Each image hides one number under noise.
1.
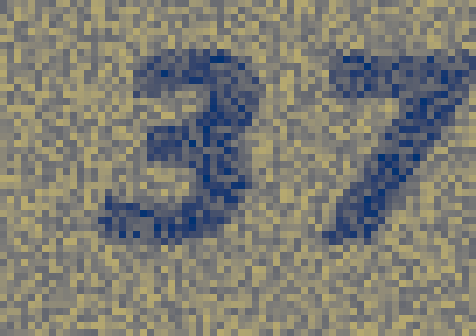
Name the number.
37
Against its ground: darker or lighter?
darker
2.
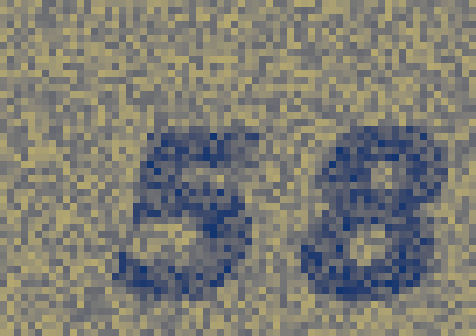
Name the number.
58
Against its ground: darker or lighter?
darker
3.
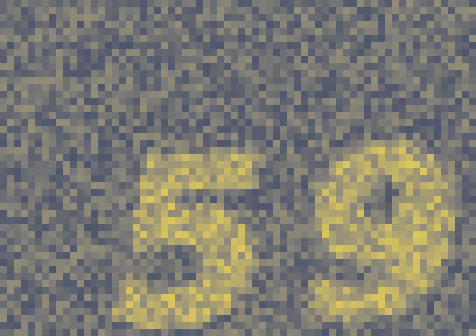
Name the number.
59
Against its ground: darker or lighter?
lighter
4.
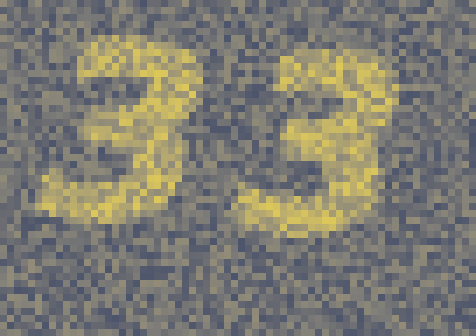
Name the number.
33
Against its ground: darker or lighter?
lighter
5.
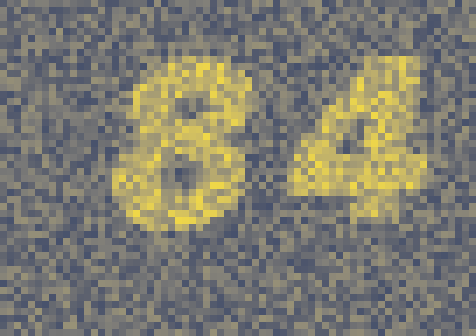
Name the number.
84
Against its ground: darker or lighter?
lighter
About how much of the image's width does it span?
two thirds
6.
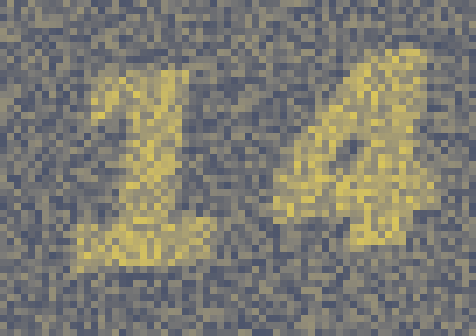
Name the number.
14
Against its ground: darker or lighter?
lighter
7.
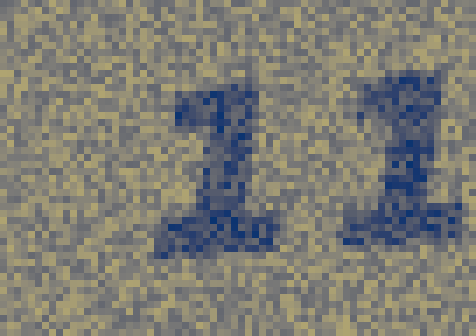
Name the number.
11
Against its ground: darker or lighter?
darker
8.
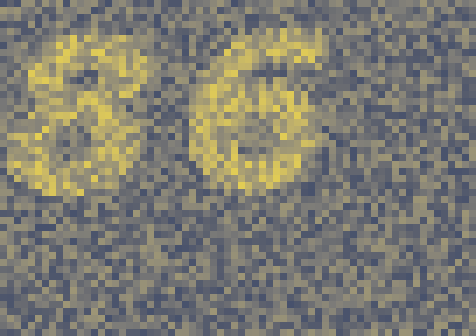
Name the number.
86
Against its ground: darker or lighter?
lighter
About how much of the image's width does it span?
two thirds
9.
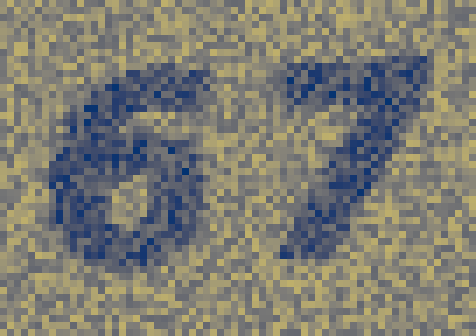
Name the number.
67
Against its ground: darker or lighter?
darker
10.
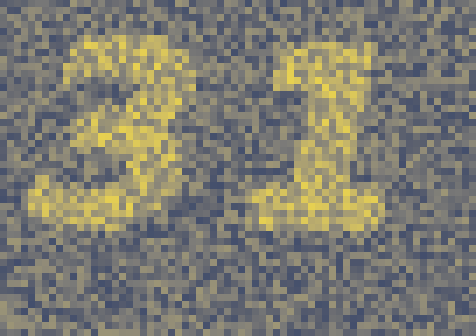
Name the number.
31
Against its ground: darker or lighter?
lighter
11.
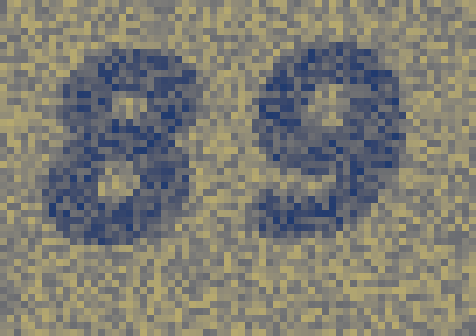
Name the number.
89
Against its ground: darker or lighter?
darker
